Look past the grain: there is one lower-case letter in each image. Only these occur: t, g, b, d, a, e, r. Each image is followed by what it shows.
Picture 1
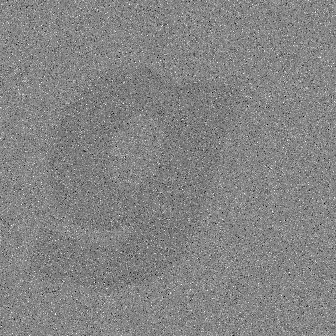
g
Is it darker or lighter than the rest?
darker
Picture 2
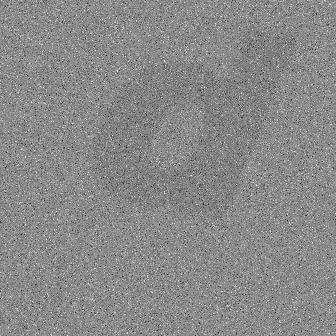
d
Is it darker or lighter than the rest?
darker
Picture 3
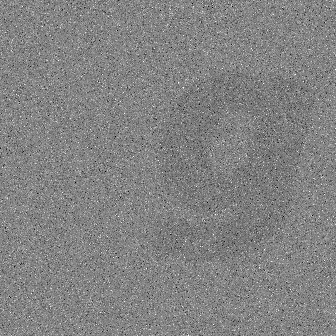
g
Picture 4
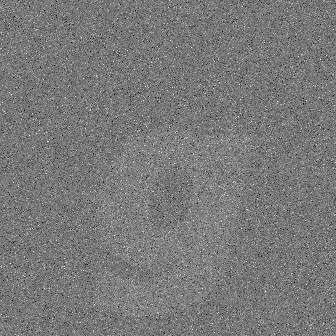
g
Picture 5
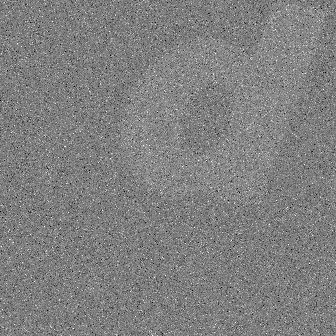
d
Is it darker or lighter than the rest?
lighter
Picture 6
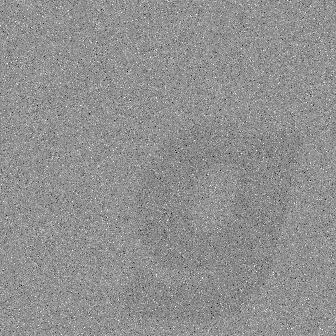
g
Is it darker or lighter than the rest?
darker
